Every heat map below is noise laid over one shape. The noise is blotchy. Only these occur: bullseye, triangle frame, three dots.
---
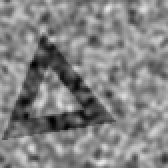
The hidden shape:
triangle frame
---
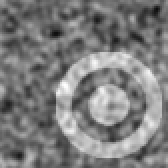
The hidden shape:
bullseye
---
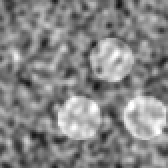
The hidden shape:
three dots
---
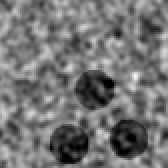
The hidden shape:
three dots
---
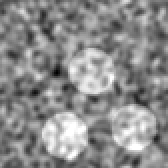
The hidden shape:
three dots
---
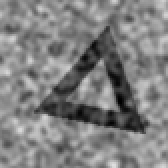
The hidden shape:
triangle frame
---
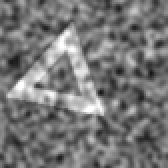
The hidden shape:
triangle frame
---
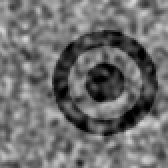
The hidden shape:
bullseye
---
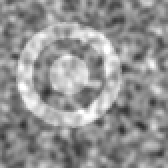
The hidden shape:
bullseye
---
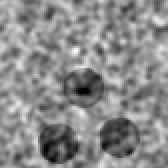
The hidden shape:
three dots
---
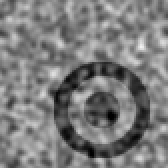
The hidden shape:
bullseye
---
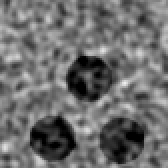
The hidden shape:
three dots
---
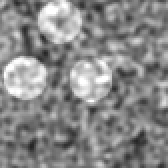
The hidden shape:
three dots
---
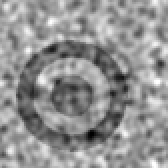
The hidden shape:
bullseye
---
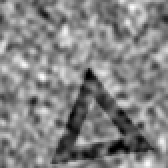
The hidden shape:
triangle frame
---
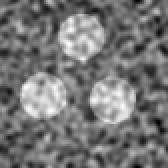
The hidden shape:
three dots
